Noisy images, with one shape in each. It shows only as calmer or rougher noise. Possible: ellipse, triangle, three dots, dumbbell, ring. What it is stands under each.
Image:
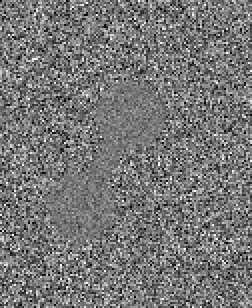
calm dumbbell
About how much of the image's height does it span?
half
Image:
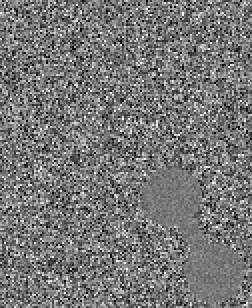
calm dumbbell, bottom right
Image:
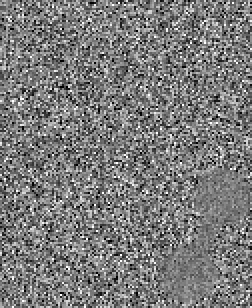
calm dumbbell, bottom right
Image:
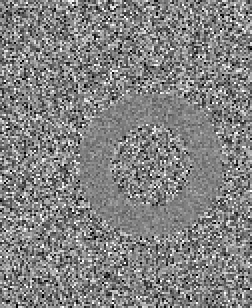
calm ring
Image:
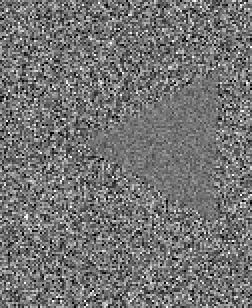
calm triangle
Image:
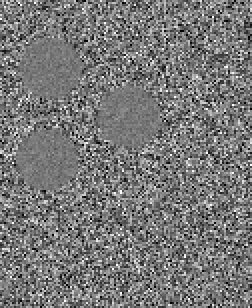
calm three dots
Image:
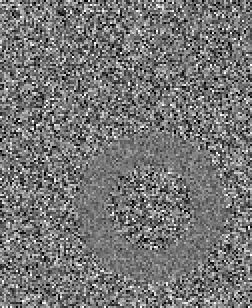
calm ring
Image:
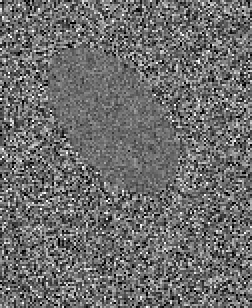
calm ellipse
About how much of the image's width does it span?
half
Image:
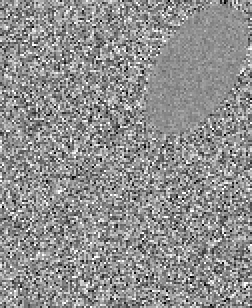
calm ellipse, top right
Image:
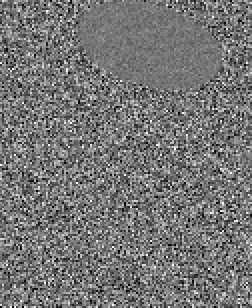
calm ellipse
